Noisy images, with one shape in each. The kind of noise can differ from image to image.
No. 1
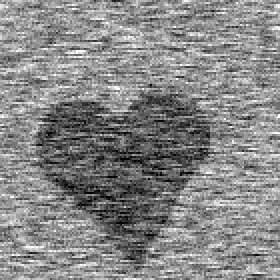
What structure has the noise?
streaked along the rows
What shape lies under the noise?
heart
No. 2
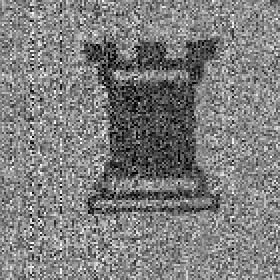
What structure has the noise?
columns of uneven size
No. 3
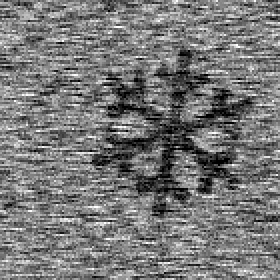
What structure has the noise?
streaked along the rows
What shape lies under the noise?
snowflake
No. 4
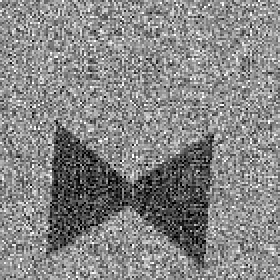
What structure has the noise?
low rank plus noise
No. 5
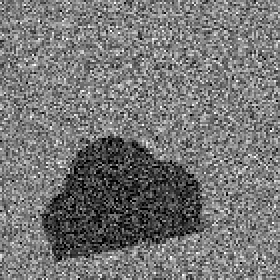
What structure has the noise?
low rank plus noise
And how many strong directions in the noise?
one
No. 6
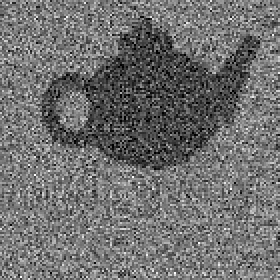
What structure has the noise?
low rank plus noise
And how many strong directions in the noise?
five to eight
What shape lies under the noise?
teapot
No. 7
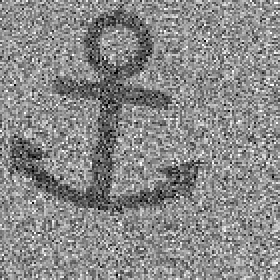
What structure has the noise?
low rank plus noise
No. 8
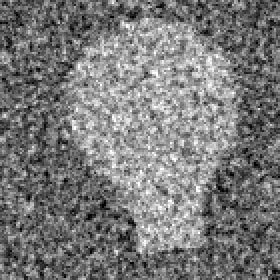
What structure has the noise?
blotchy
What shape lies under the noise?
light bulb
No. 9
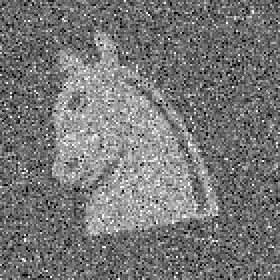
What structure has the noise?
heavy tails
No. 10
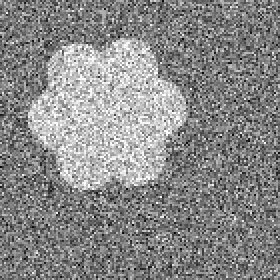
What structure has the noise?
independent entries
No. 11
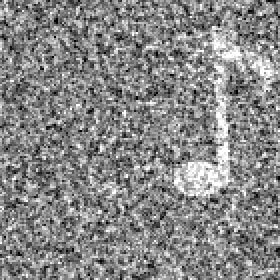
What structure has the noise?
blotchy
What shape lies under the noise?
musical note
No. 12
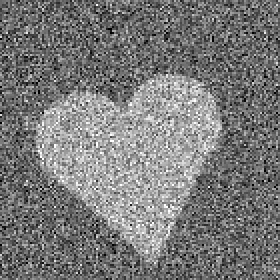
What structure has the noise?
low rank plus noise
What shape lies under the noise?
heart
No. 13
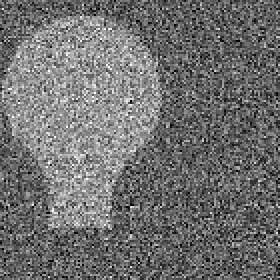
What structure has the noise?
low rank plus noise
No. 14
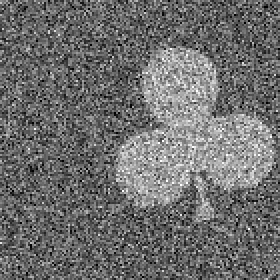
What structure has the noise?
independent entries
